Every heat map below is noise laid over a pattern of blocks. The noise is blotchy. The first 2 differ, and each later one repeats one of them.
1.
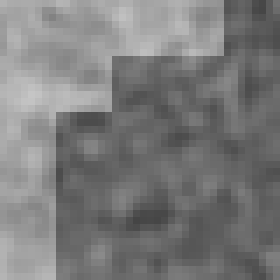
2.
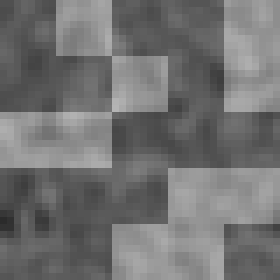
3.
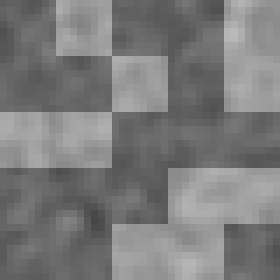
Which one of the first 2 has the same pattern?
2
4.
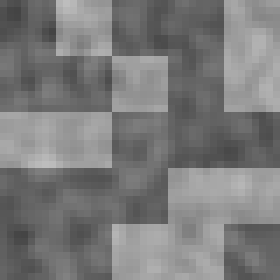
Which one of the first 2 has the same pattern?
2
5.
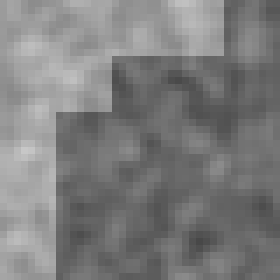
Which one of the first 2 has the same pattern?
1
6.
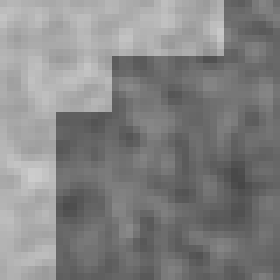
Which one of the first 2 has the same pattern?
1
